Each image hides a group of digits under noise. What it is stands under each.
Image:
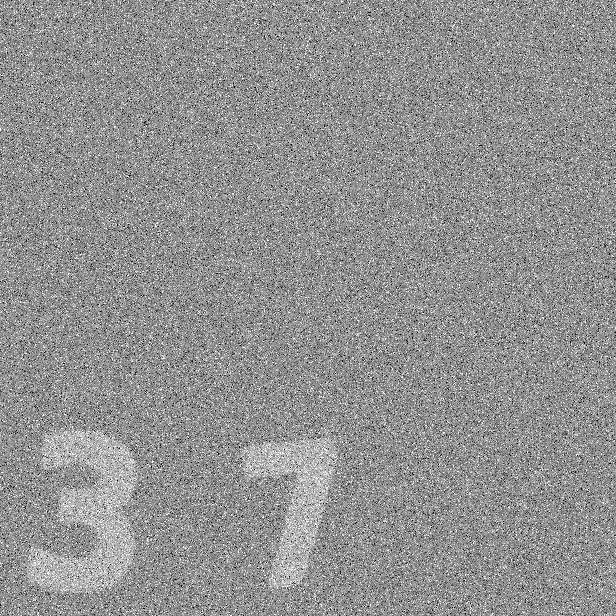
bottom left: 3; bottom middle: 7
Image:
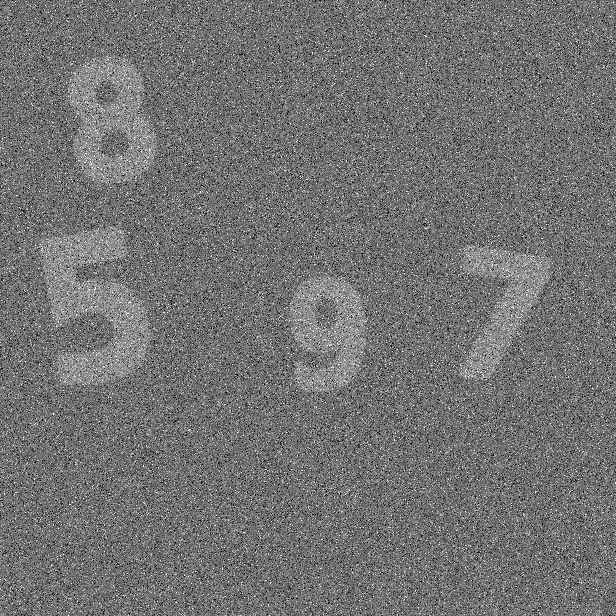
top left: 8; middle left: 5; centre: 9; middle right: 7
